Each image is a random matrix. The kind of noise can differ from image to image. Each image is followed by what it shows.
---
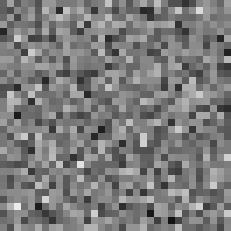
independent entries
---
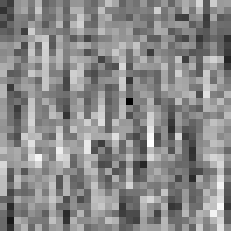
streaked along the columns
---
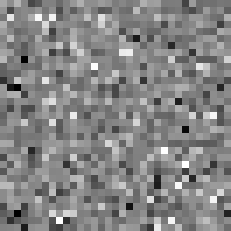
heavy tails
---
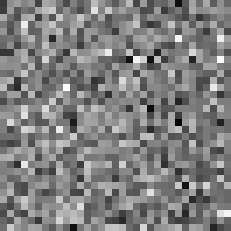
low rank plus noise
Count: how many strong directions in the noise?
five to eight
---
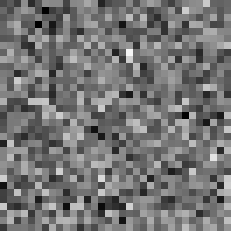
independent entries
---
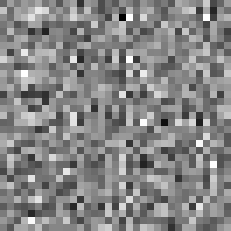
low rank plus noise
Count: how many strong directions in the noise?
one
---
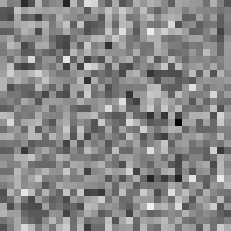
low rank plus noise
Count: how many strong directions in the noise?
two
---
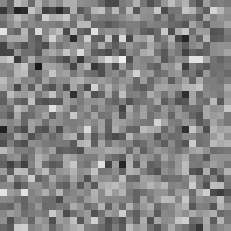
low rank plus noise
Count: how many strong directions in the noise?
three or four
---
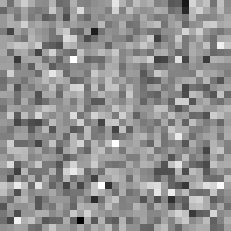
low rank plus noise
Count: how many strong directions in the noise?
three or four
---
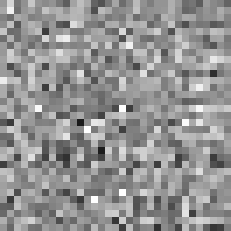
low rank plus noise
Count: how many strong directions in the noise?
three or four
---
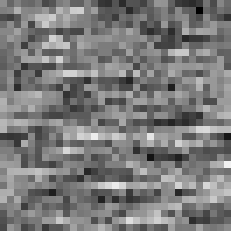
streaked along the rows
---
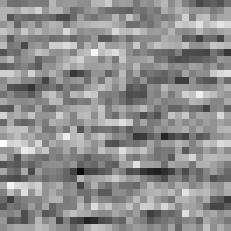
streaked along the rows
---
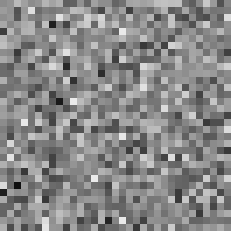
independent entries
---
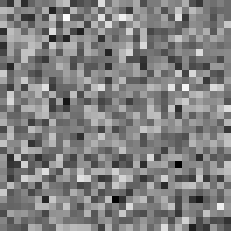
low rank plus noise
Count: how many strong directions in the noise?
five to eight
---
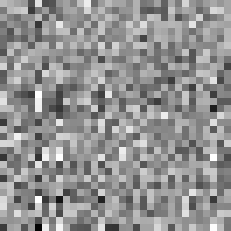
low rank plus noise
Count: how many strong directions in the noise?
one
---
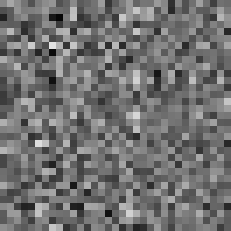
low rank plus noise
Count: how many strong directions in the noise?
three or four
